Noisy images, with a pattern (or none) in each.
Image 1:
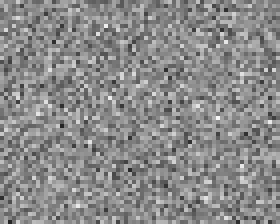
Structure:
only noise
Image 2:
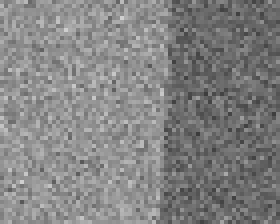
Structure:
a sharp edge
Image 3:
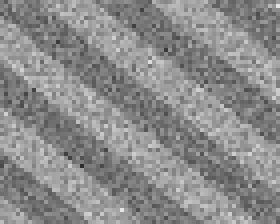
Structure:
diagonal stripes
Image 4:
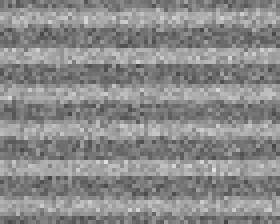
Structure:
horizontal stripes
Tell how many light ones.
6
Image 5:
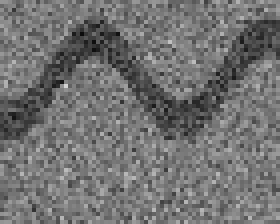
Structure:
a wavy band
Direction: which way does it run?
left to right
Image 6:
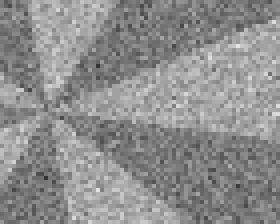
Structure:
spokes from one point
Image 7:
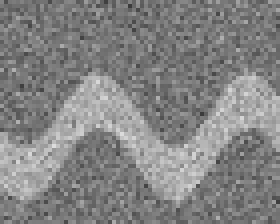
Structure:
a wavy band
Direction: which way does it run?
left to right
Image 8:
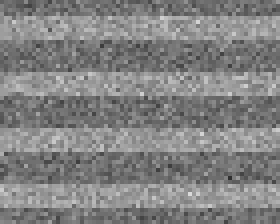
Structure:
horizontal stripes
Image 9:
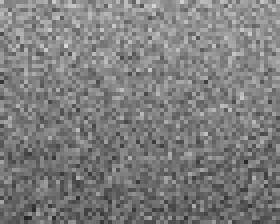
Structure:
a smooth slope
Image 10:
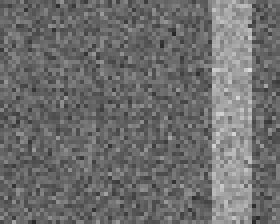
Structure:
one vertical stripe
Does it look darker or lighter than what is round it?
lighter
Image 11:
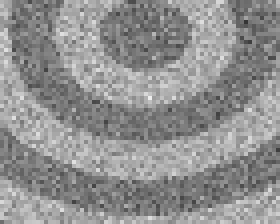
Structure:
rings round one point
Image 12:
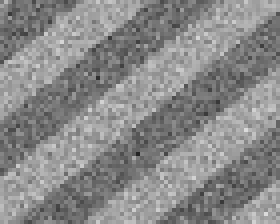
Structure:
diagonal stripes
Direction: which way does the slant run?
bottom left to top right
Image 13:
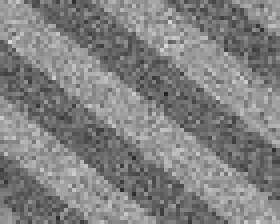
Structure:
diagonal stripes
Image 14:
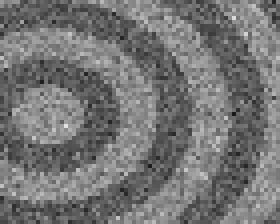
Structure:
rings round one point
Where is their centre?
middle left
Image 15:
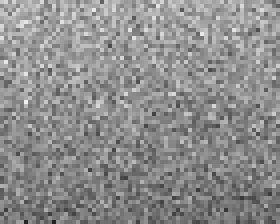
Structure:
a smooth slope
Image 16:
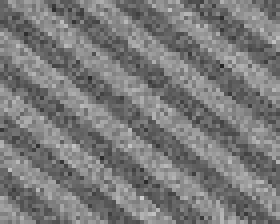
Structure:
diagonal stripes
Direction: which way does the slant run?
top left to bottom right
